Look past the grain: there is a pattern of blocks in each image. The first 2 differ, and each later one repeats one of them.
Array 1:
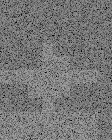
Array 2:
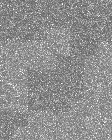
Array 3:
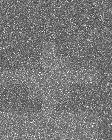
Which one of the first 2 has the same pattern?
1
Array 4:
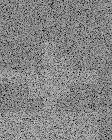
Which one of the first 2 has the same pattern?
1
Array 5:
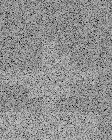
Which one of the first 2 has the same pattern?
1
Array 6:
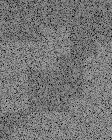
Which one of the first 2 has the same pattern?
2
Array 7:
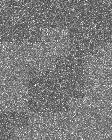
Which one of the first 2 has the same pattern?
2
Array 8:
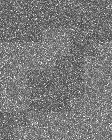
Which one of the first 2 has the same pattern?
2
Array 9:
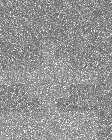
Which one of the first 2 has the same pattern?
1
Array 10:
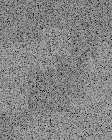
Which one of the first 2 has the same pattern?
2
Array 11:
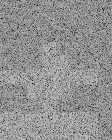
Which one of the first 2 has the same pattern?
1
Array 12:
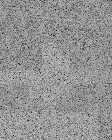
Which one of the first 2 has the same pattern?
1
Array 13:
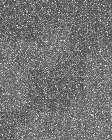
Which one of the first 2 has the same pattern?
2
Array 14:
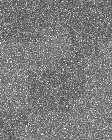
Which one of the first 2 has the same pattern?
2
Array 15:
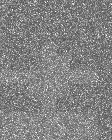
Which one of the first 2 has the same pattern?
1
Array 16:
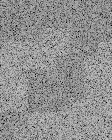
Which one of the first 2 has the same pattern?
2
